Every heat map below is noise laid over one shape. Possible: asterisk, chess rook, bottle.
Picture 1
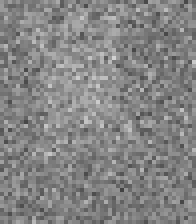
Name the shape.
chess rook
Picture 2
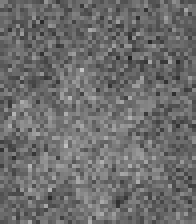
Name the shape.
asterisk
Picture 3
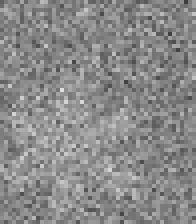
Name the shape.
asterisk
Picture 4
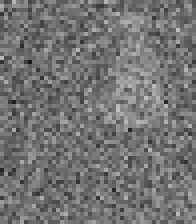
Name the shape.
bottle
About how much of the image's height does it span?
half
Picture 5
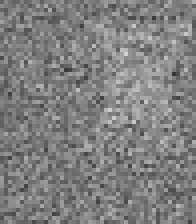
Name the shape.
chess rook
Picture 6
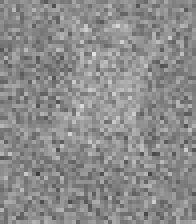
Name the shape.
chess rook
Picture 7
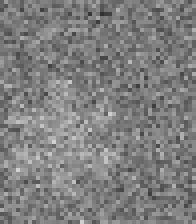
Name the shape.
asterisk
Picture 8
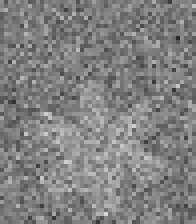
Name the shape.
asterisk
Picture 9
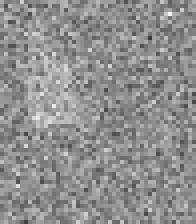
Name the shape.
bottle
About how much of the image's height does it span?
half
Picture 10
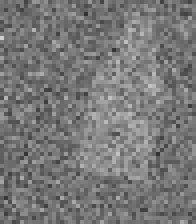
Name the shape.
bottle
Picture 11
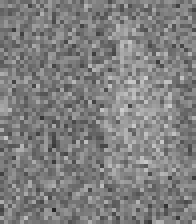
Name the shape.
bottle
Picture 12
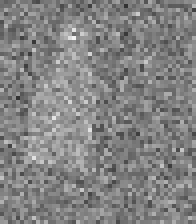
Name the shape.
bottle
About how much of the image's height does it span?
two thirds
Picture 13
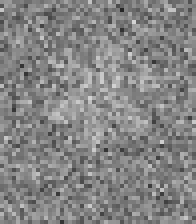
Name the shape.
asterisk
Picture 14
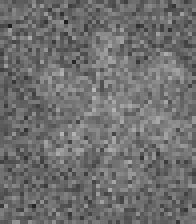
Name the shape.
asterisk
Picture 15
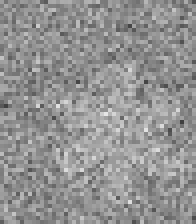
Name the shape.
asterisk
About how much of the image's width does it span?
two thirds
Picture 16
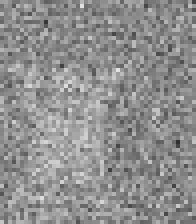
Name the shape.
chess rook
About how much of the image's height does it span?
two thirds
